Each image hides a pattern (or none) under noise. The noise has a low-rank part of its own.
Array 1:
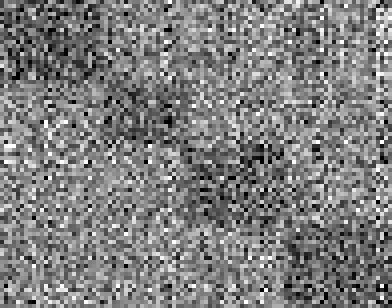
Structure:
blocks along the diagonal
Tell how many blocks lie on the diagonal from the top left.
4
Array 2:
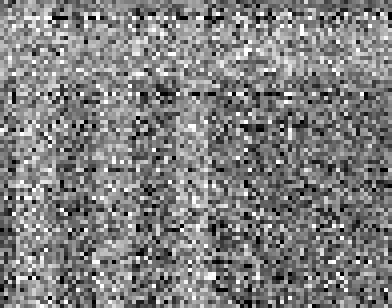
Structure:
bands of rows crossing bands of columns
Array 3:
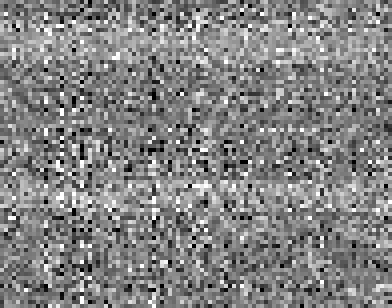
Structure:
bands of rows
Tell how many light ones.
2
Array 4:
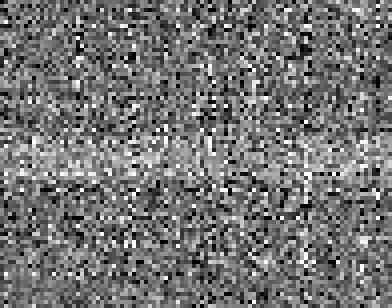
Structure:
one band of rows
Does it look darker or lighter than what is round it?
lighter
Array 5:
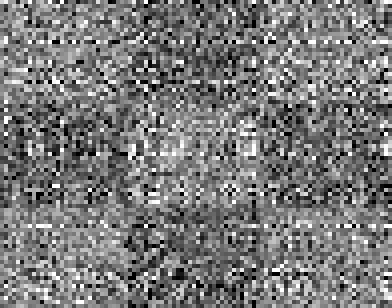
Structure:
a checkerboard
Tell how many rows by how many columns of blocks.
3 by 3
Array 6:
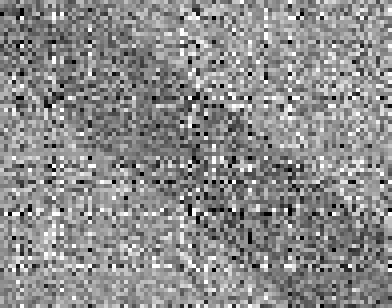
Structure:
a diagonal band
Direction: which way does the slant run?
top left to bottom right
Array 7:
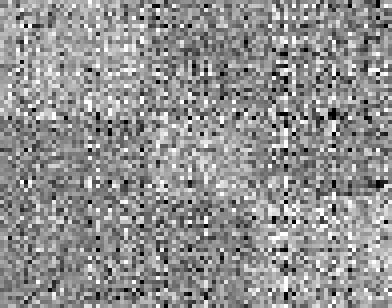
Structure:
blocks along the diagonal
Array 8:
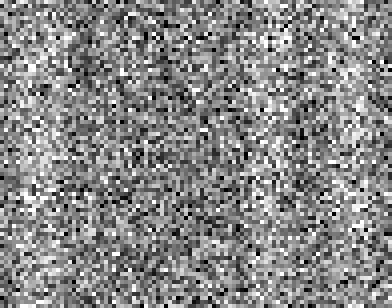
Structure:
bands of columns
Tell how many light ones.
3
